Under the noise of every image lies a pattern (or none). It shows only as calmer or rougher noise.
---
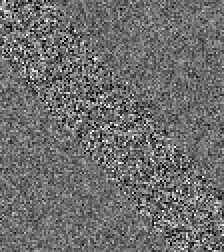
a diagonal band
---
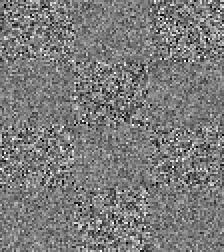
a checkerboard
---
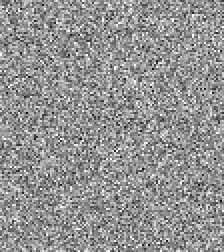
only noise
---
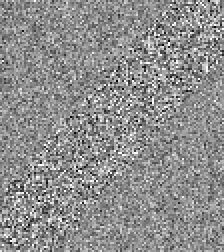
a diagonal band
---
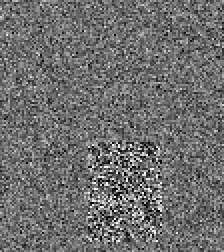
one block
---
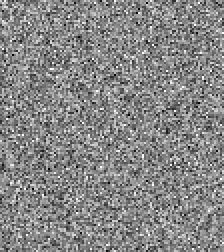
only noise
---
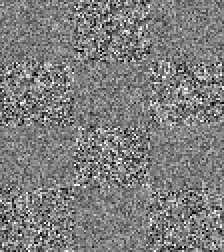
a checkerboard
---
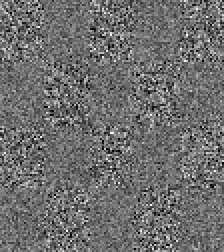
a checkerboard
